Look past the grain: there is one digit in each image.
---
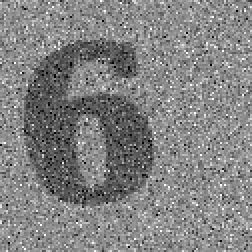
dark 6
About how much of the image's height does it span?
two thirds
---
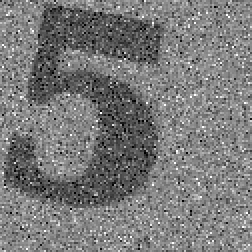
dark 5
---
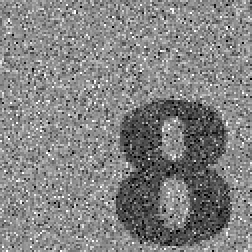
dark 8
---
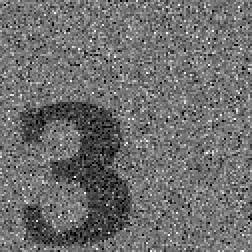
dark 3
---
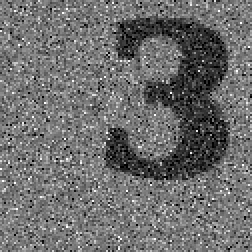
dark 3
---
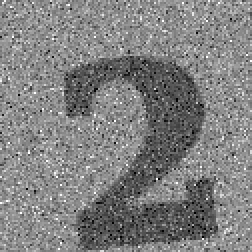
dark 2
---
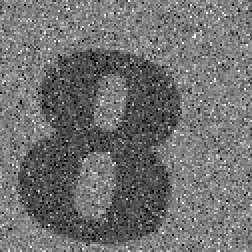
dark 8
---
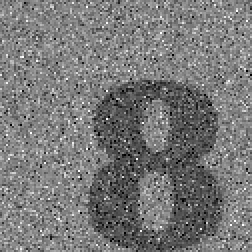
dark 8
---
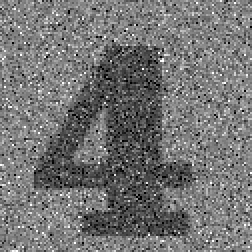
dark 4
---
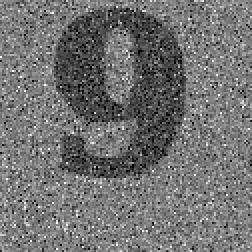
dark 9
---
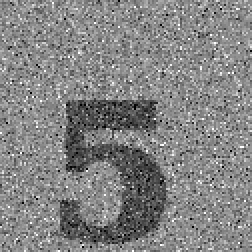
dark 5
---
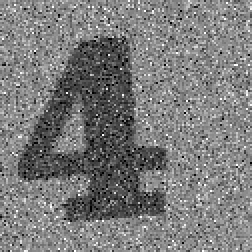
dark 4
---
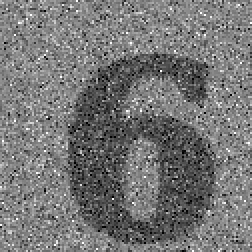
dark 6
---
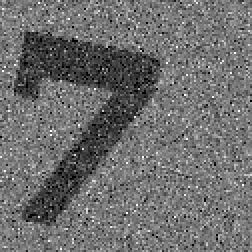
dark 7
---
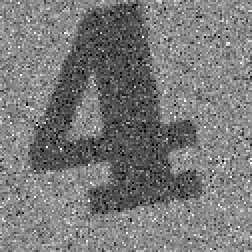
dark 4
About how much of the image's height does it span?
nearly all
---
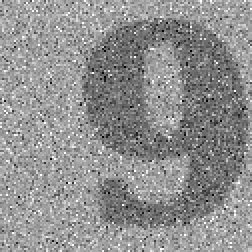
dark 9
